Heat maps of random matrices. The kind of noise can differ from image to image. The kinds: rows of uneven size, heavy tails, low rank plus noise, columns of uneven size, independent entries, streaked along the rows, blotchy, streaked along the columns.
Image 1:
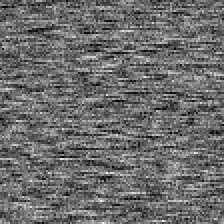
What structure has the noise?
streaked along the rows
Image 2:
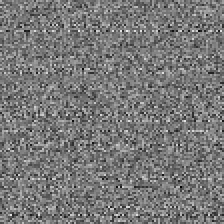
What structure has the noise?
rows of uneven size
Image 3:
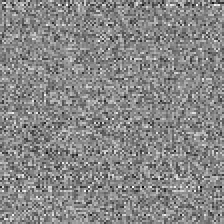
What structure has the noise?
rows of uneven size
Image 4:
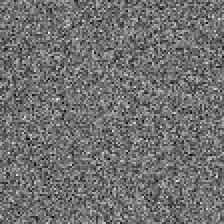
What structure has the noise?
independent entries
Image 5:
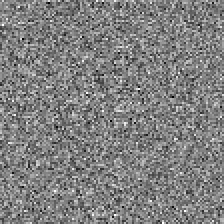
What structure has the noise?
low rank plus noise
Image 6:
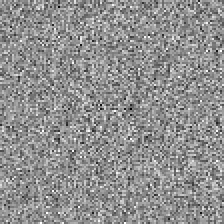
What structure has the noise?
low rank plus noise
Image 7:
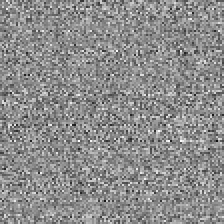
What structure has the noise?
rows of uneven size
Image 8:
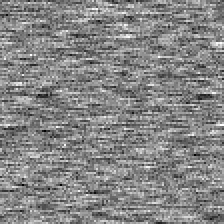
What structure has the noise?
streaked along the rows
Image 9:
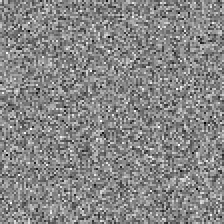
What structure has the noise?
independent entries
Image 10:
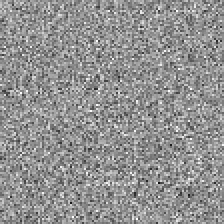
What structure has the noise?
low rank plus noise
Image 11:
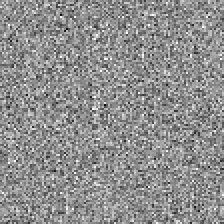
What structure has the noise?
low rank plus noise
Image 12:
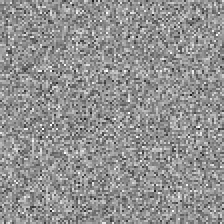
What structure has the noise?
low rank plus noise
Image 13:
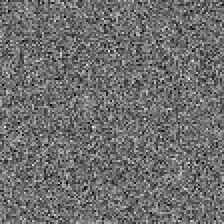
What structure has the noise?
independent entries
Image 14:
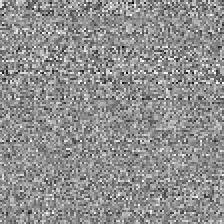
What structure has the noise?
rows of uneven size
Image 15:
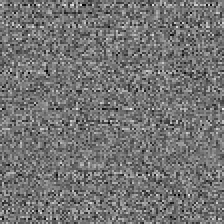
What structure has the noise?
rows of uneven size
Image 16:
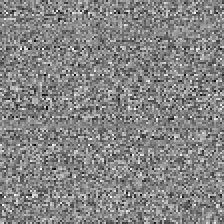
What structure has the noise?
rows of uneven size
